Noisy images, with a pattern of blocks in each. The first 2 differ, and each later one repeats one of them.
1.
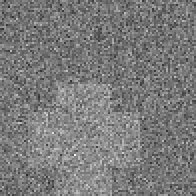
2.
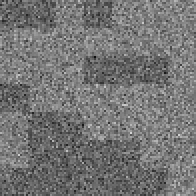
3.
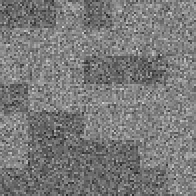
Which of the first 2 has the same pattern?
2
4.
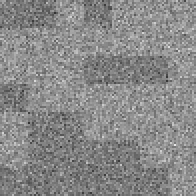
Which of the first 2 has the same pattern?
2
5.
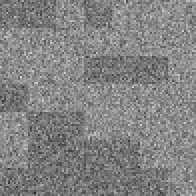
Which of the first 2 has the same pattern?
2
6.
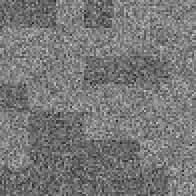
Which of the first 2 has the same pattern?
2
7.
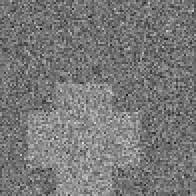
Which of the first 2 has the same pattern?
1
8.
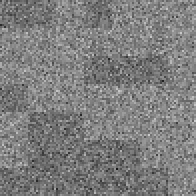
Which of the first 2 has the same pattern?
2
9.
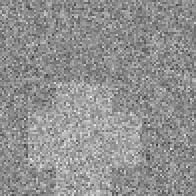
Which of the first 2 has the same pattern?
1
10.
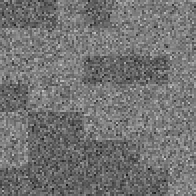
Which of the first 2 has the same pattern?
2
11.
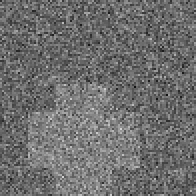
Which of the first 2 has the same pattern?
1
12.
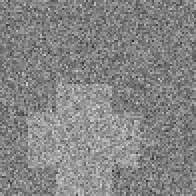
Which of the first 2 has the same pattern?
1
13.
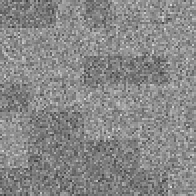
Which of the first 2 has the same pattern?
2
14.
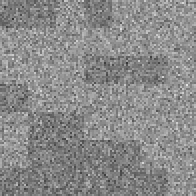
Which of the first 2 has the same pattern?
2
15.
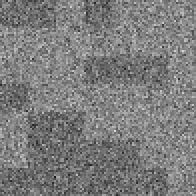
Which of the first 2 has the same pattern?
2
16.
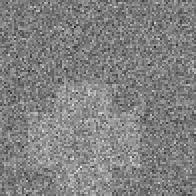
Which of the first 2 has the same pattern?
1
